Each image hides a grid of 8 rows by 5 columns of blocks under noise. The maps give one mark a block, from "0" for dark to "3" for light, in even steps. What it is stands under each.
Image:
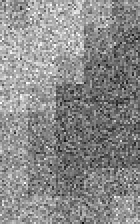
2 3 3 2 1
3 3 3 1 0
3 3 2 0 0
3 2 0 0 0
2 1 0 0 0
2 1 0 0 0
2 1 0 1 1
2 2 1 1 2
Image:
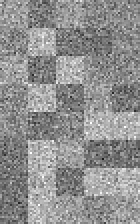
2 0 2 1 1
1 3 0 0 1
2 0 3 1 1
1 3 0 2 0
1 0 1 3 3
0 3 2 0 0
0 3 0 3 3
0 3 2 1 2
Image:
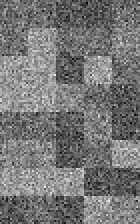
1 1 0 0 1
1 3 1 1 2
3 3 0 3 1
3 3 2 1 0
1 1 0 2 0
2 2 0 1 3
3 3 3 0 0
0 1 0 3 2
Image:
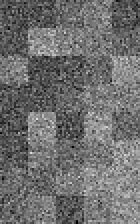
0 0 1 2 0
0 3 2 2 1
2 0 0 1 3
0 0 1 2 2
0 3 0 3 1
0 2 1 2 3
1 1 2 3 3
1 2 0 2 3
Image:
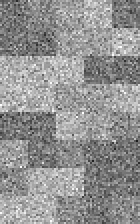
0 1 2 3 0
0 0 2 2 3
3 3 3 0 0
3 3 2 2 3
0 0 3 2 1
2 0 1 0 0
1 3 3 0 0
3 3 1 0 1
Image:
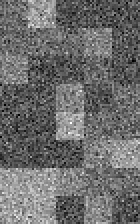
1 3 0 0 0
1 1 1 2 0
2 0 0 1 0
0 0 2 0 1
0 0 3 1 1
0 0 0 2 3
3 3 2 1 1
3 3 0 2 0
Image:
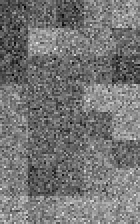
0 1 0 2 3
0 3 2 2 1
0 1 1 1 0
2 1 1 3 3
2 1 1 1 3
2 1 1 2 1
2 0 1 2 3
3 2 3 3 3
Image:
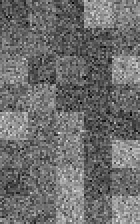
0 1 0 3 2
1 1 0 0 1
2 0 1 0 3
1 2 0 0 1
3 1 2 0 0
1 1 2 0 3
0 1 3 0 1
1 1 3 1 3
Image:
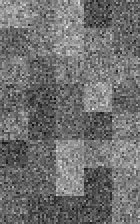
3 2 3 0 1
1 2 3 2 1
2 1 2 2 2
1 0 1 3 1
2 0 1 0 2
0 1 3 2 3
1 1 3 0 2
1 0 0 0 2
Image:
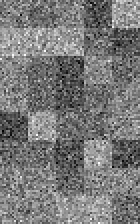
2 1 2 0 3
3 3 3 1 0
2 1 0 2 1
2 1 0 1 2
0 3 1 1 2
1 1 0 3 0
2 2 1 2 2
2 2 3 3 1
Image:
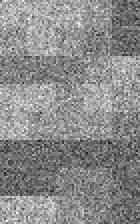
3 3 3 2 0
2 3 2 1 0
1 1 1 2 3
3 3 2 3 2
3 2 2 2 1
0 0 0 0 0
0 0 1 1 0
3 3 2 1 0
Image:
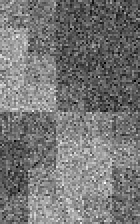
2 1 0 0 0
3 1 0 0 0
3 2 0 0 0
3 3 1 0 0
1 1 2 2 1
0 1 3 3 2
0 2 3 3 1
1 3 3 2 1
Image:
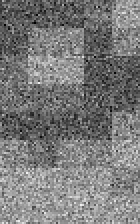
0 0 0 1 3
0 2 2 0 2
1 3 3 0 0
1 1 1 0 0
0 0 0 0 2
2 1 2 2 3
3 3 3 3 2
3 3 3 3 3
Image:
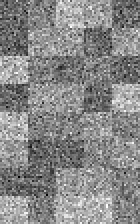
0 1 3 2 0
0 2 2 0 2
3 1 0 1 0
0 2 2 0 3
3 1 1 2 1
2 0 0 1 2
0 0 2 2 1
3 1 3 3 1
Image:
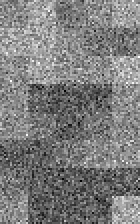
2 3 1 2 3
3 3 2 1 1
2 3 2 2 3
2 0 0 0 2
2 1 0 1 2
0 0 1 2 2
1 0 0 0 0
2 0 0 0 3
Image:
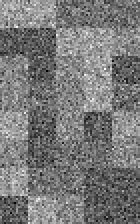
3 3 1 1 1
0 0 3 3 2
2 0 2 3 0
2 1 2 3 1
3 0 2 0 3
2 0 1 1 2
3 1 1 0 0
0 3 2 0 0
